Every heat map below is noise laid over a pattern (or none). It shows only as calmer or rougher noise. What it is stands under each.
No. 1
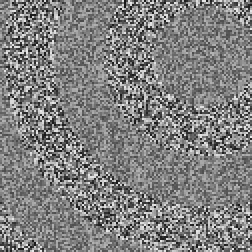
rings round one point
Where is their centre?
top right
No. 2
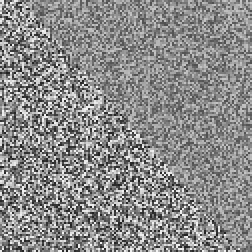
a sharp edge
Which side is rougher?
bottom left
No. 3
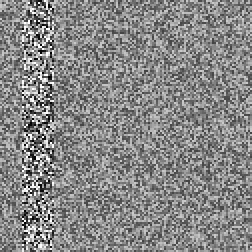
one vertical stripe
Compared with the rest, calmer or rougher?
rougher
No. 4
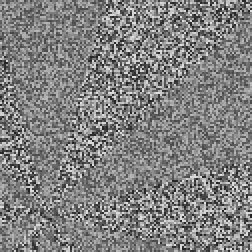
spokes from one point
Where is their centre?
bottom left
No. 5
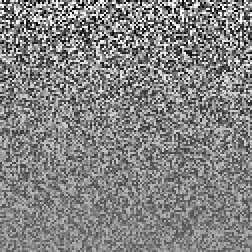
a smooth slope
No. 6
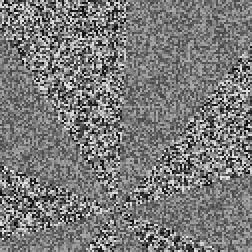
spokes from one point
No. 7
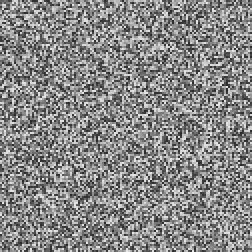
only noise
